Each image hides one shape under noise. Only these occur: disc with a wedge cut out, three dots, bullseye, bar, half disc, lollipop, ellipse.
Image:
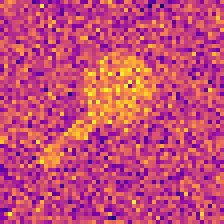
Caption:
light lollipop
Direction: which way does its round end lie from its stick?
up and right
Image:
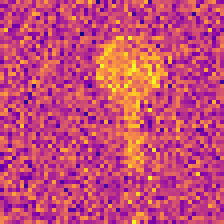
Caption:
light lollipop
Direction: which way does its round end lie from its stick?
up
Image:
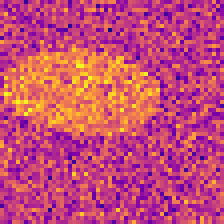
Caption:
light ellipse
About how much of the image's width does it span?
two thirds
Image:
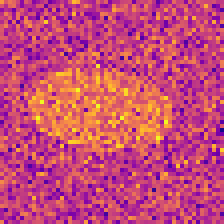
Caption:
light ellipse
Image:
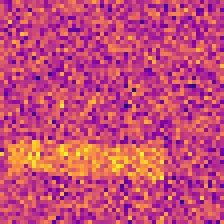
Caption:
light bar
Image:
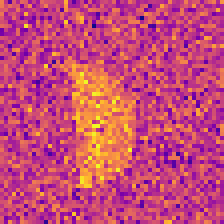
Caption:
light half disc
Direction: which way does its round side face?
right
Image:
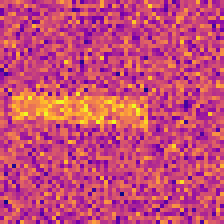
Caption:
light bar
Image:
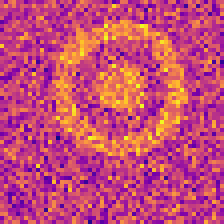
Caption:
light bullseye
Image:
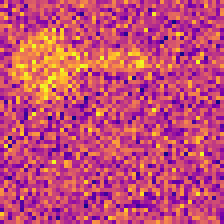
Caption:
light lollipop
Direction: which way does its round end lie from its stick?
left
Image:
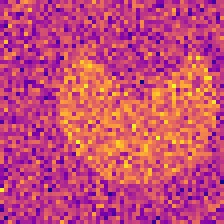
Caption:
light disc with a wedge cut out
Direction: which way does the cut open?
up
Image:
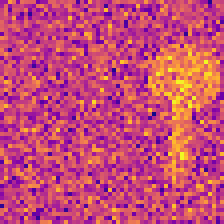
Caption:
light lollipop
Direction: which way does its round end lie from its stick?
up
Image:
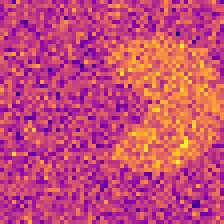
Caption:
light disc with a wedge cut out
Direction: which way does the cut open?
left
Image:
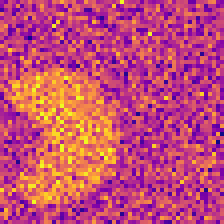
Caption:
light disc with a wedge cut out
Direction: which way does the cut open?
left
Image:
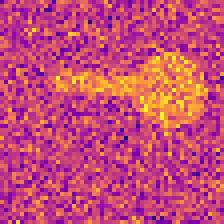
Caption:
light lollipop
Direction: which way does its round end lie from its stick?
right
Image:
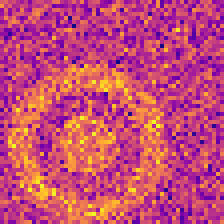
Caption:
light bullseye
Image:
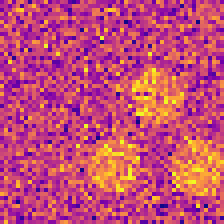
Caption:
light three dots
